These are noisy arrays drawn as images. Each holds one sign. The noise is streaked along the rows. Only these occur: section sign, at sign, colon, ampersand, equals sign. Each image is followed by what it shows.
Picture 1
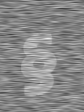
section sign
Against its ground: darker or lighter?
lighter
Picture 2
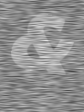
ampersand
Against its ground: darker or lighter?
lighter
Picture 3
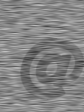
at sign
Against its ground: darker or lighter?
darker
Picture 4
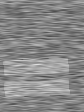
equals sign
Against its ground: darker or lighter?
lighter
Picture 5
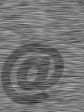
at sign
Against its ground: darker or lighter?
darker
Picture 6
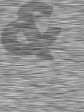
ampersand
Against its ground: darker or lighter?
darker
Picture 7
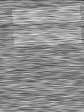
equals sign
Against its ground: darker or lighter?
lighter
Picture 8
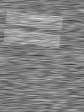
equals sign
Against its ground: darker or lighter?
lighter
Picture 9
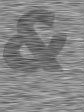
ampersand
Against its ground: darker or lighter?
darker
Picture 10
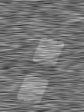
colon
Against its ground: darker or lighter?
lighter
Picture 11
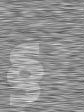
section sign
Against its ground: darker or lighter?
lighter
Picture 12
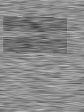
equals sign
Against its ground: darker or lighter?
darker
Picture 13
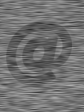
at sign
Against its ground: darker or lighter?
darker
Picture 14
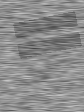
equals sign
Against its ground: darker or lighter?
darker
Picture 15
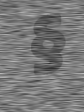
section sign
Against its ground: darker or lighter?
darker
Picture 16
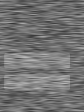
equals sign
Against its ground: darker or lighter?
lighter
